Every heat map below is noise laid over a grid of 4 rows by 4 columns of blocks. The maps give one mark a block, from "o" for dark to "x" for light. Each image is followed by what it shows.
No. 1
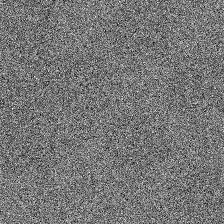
oxox
ooxo
oxox
xxxo
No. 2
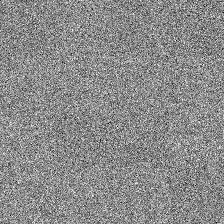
oxoo
xxxx
xoox
xxxo
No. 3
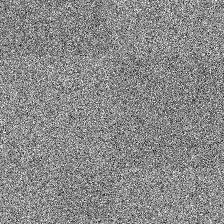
ooxx
xxoo
xxoo
xoxx
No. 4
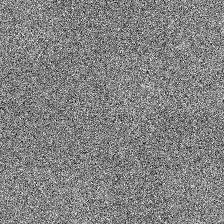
xoox
ooxx
oooo
xxox
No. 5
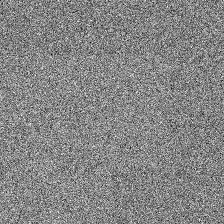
oooo
xxxo
xxxo
xxoo
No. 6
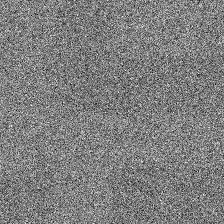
xoxx
xooo
xxxx
oxoo
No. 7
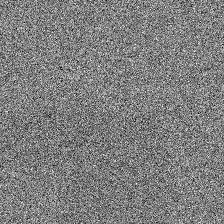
xxxx
xxxx
ooox
xoox
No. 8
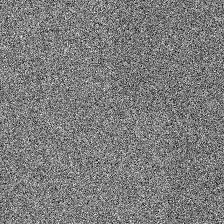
xxoo
xxoo
xxxo
xxxo
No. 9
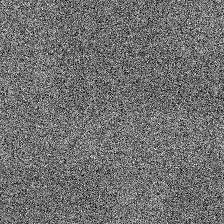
xoox
xooo
xxxx
ooxo
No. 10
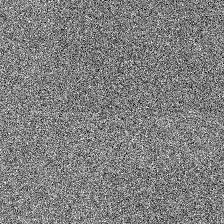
xooo
xooo
xxxx
xxoo
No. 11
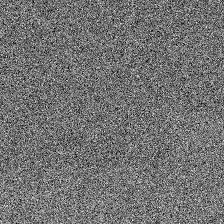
oooo
oooo
ooox
xxxx
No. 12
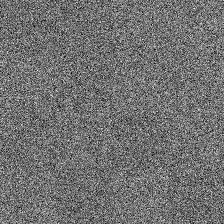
ooxx
xoxx
oxox
xoxo
